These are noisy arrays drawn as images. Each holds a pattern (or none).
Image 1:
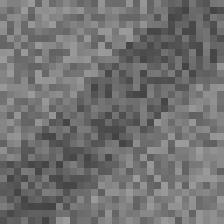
a diagonal band
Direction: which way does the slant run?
bottom left to top right
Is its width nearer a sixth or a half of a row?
a half
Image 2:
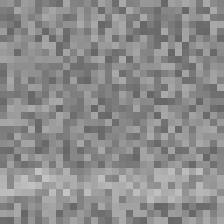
one band of rows
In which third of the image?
bottom
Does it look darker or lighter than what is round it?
lighter
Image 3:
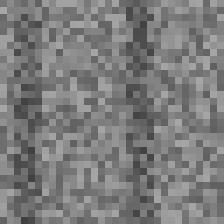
bands of columns
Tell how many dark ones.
2
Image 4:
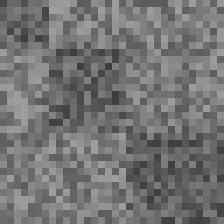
blocks along the diagonal
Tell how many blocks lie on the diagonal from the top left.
3
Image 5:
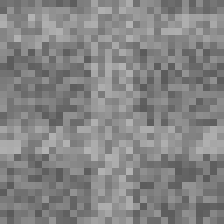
bands of rows crossing bands of columns
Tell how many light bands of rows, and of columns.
2 and 1
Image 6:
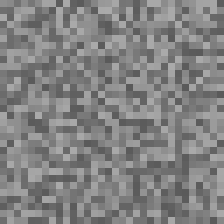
only noise
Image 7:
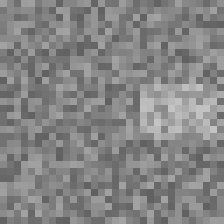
one block
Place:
middle right
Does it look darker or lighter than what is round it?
lighter
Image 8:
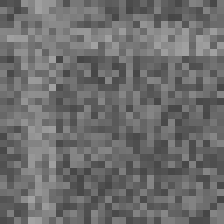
bands of rows crossing bands of columns
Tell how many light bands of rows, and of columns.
1 and 1
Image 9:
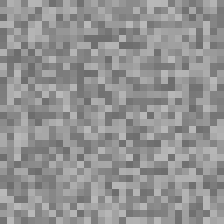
only noise
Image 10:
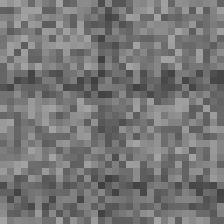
bands of rows crossing bands of columns
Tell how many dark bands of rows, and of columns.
2 and 1
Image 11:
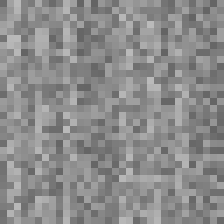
bands of columns
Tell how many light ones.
6
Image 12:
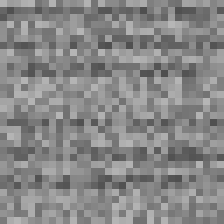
bands of rows
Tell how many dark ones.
6
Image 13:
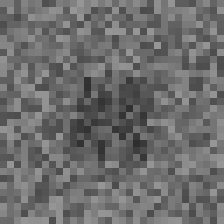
one block
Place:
centre
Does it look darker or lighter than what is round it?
darker
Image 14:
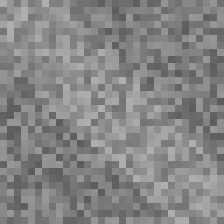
a diagonal band
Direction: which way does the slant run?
top left to bottom right
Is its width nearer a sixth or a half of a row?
a half
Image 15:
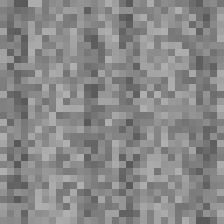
bands of columns
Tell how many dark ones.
4
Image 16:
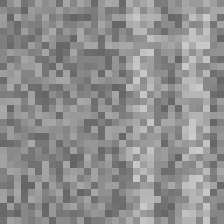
bands of columns
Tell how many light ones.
2
